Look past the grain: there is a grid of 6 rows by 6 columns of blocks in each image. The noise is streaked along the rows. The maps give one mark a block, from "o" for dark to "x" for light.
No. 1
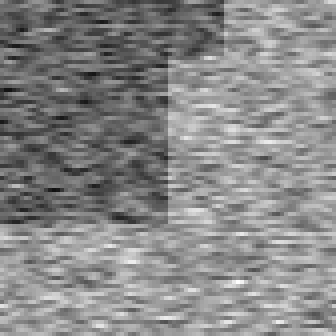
ooooxx
oooxxx
oooxxx
oooxxx
xxxxxx
xxxxxx
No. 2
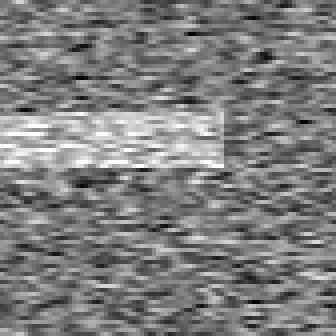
oooooo
oooooo
xxxxoo
oooooo
oooooo
oooooo
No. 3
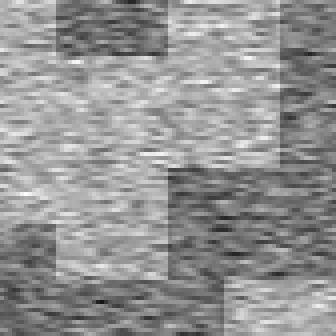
xooxxo
xxxxxo
xxxxxo
xxxooo
oxxooo
ooooxx
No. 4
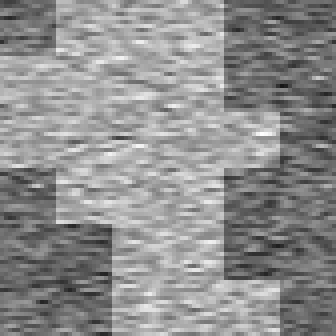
oxxxoo
xxxxoo
xxxxxo
oxxxoo
ooxxoo
ooxxxo
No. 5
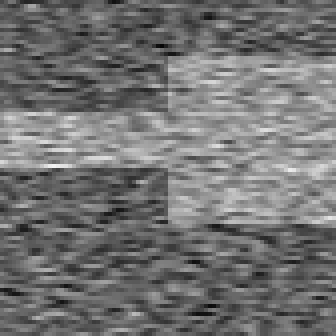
oooooo
oooxxx
xxxxxx
oooxxx
oooooo
oooooo
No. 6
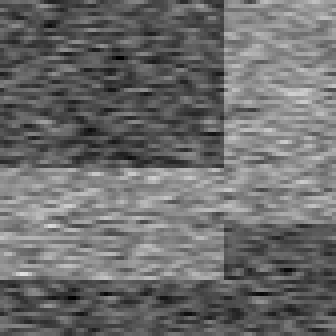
ooooxx
ooooxx
ooooxx
xxxxxx
xxxxoo
oooooo
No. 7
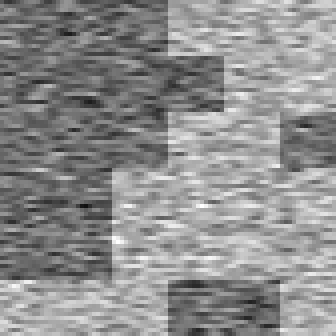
oooxxx
ooooxx
oooxxo
ooxxxx
ooxxxx
xxxoox
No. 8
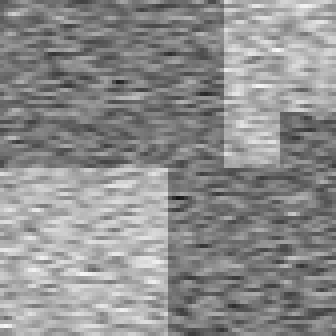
ooooxx
ooooxx
ooooxo
xxxooo
xxxooo
xxxooo
